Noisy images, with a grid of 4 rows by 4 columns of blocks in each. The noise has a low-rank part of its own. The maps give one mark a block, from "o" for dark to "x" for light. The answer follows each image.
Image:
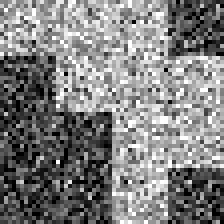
x x x o
o x x x
o o x x
o o x o
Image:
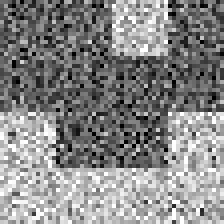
o o x o
o o o o
x o o x
x x x x
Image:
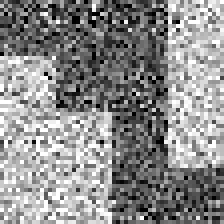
o o o x
x o o x
x x o x
x x o o
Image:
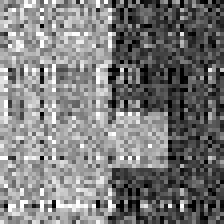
x x o o
x x o o
x x x o
x x o o
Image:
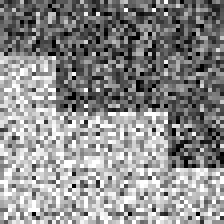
o o o o
x o o o
x x x o
x x x x
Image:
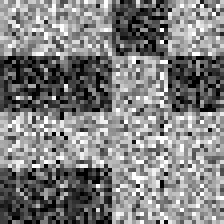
x x o x
o o x o
x x x x
o o x x
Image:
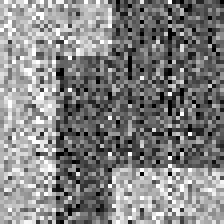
x x o o
x o o o
x o o o
x o x x
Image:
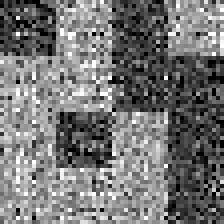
o x o x
x x o o
x o x o
x x x o
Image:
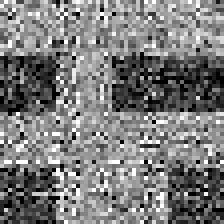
x x x x
o x o o
x x x x
o x x o
